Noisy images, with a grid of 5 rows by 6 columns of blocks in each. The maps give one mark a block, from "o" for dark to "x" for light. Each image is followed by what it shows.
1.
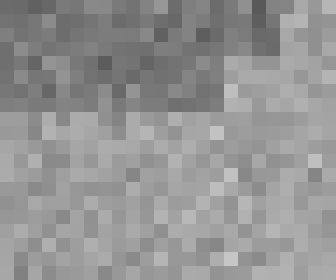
o o o o o x
o o o o x x
x x x x x x
x x x x x x
x x x x x x
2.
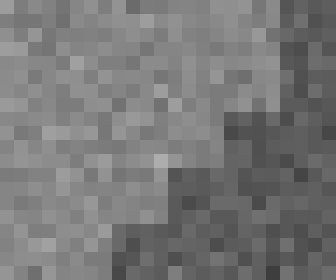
x x x x x o
x x x x x o
x x x x o o
x x x o o o
x x o o o o
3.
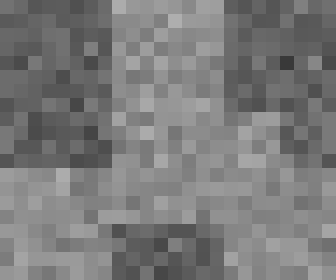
o o x x o o
o o x x o o
o o x x x o
x x x x x x
x x o o x x
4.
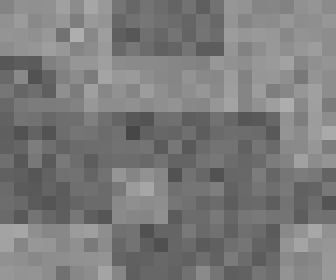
x x o o x x
o x x x x x
o o o o o x
o o x o o o
x x o o o x
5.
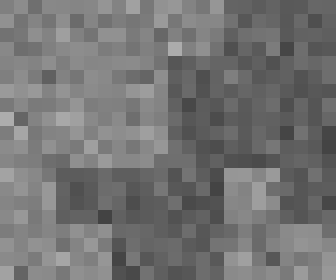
x x x x o o
x x x o o o
x x x o o o
x o o o x o
x x o o x x
